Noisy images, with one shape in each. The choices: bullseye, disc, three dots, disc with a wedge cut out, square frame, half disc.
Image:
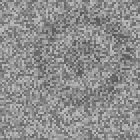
bullseye
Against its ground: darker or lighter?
darker
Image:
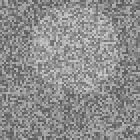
disc
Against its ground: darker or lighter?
lighter
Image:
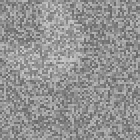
disc with a wedge cut out
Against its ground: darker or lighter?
lighter
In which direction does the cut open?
up and left
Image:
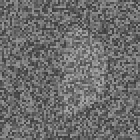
half disc
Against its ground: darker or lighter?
lighter
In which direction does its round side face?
right
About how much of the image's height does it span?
two thirds
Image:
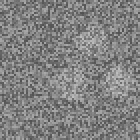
three dots
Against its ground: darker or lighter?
lighter
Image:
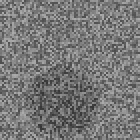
disc
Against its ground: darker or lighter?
darker
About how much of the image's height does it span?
half
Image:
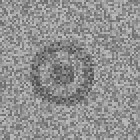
bullseye
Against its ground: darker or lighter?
darker
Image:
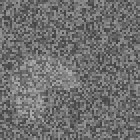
disc with a wedge cut out
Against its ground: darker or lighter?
lighter
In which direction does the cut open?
down and right
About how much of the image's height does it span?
half
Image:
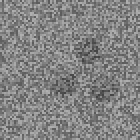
three dots
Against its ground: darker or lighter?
darker
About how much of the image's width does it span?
half
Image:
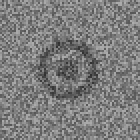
bullseye
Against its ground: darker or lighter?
darker
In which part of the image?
centre
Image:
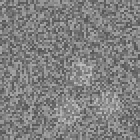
three dots
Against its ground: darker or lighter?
lighter
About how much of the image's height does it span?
half
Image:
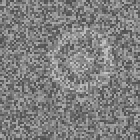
bullseye
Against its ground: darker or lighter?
lighter
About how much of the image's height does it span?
half
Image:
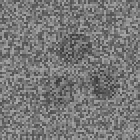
three dots
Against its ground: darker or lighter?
darker
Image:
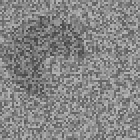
disc with a wedge cut out
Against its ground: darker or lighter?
darker
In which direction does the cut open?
down and right
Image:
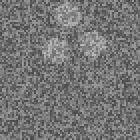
three dots
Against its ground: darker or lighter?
lighter
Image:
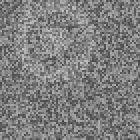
bullseye
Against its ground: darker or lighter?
lighter
